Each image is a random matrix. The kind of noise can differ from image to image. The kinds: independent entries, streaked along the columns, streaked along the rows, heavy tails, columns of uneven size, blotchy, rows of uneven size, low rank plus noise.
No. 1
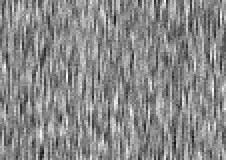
streaked along the columns
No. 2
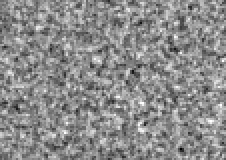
blotchy
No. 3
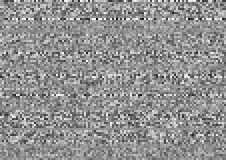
rows of uneven size
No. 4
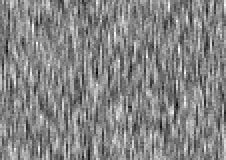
streaked along the columns
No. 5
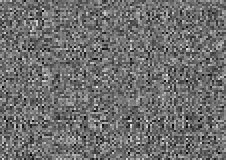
low rank plus noise
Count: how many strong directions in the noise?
five to eight
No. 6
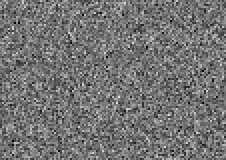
independent entries
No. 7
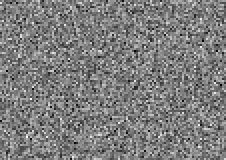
independent entries
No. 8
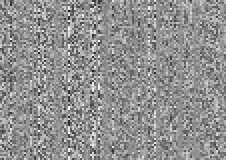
columns of uneven size
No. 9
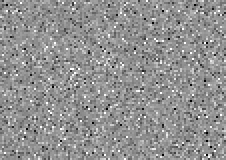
heavy tails
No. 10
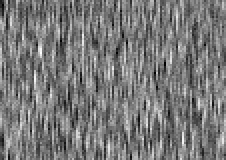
streaked along the columns
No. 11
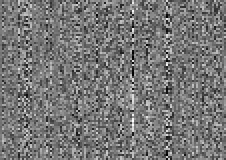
columns of uneven size
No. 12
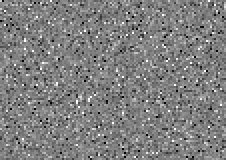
heavy tails
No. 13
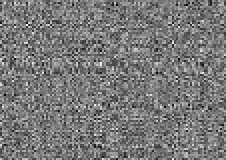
low rank plus noise
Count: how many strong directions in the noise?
three or four
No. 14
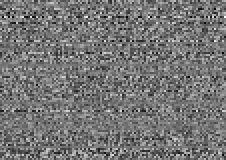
rows of uneven size
